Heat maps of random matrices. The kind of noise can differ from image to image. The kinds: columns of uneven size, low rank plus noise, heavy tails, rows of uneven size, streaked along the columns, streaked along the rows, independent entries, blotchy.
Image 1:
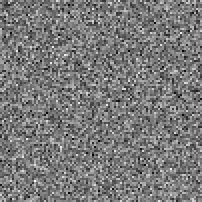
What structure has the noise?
independent entries
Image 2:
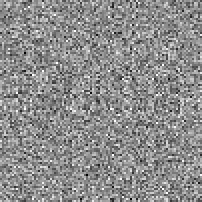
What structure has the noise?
low rank plus noise
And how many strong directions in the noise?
three or four
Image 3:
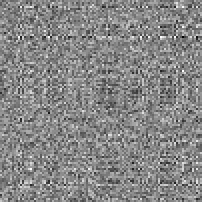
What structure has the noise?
low rank plus noise
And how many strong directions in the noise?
one
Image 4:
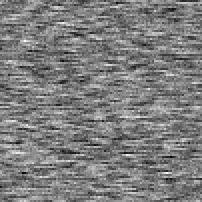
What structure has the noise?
streaked along the rows
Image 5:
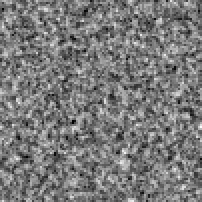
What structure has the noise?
blotchy
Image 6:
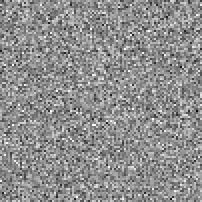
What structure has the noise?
independent entries
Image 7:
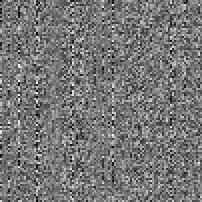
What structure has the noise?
columns of uneven size
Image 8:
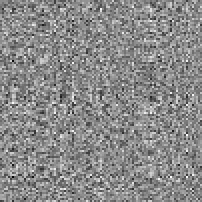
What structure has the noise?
low rank plus noise
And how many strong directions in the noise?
three or four
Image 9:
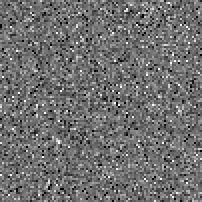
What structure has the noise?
heavy tails
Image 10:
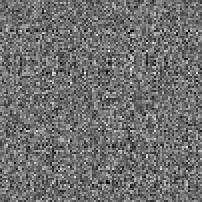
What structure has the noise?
low rank plus noise
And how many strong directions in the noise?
three or four
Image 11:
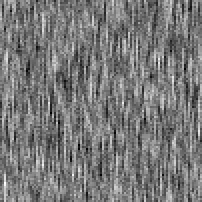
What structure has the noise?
streaked along the columns
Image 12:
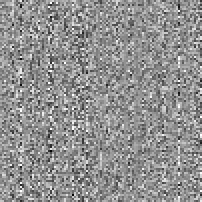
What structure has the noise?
columns of uneven size
